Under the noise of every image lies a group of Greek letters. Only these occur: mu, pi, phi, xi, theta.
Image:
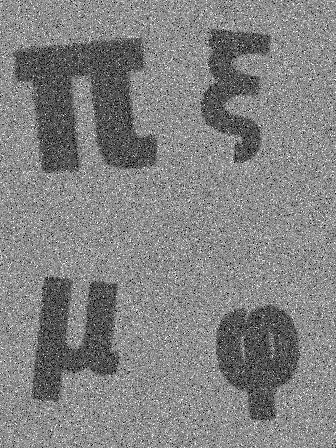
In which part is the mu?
bottom left
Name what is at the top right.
xi
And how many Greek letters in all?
4
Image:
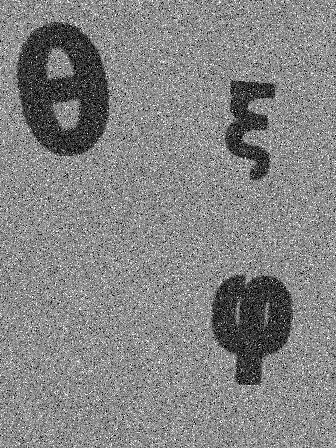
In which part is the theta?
top left
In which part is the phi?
bottom right
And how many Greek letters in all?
3
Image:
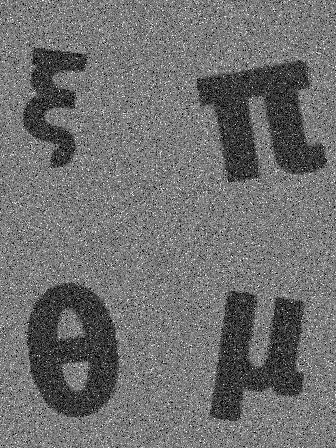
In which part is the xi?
top left
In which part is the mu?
bottom right
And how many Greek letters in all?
4
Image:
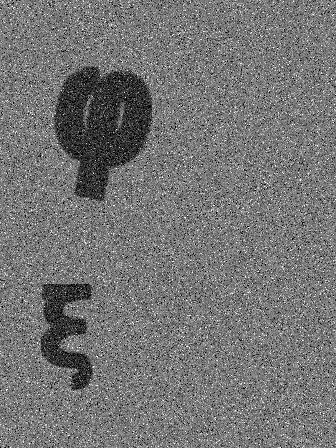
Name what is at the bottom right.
nothing
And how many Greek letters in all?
2
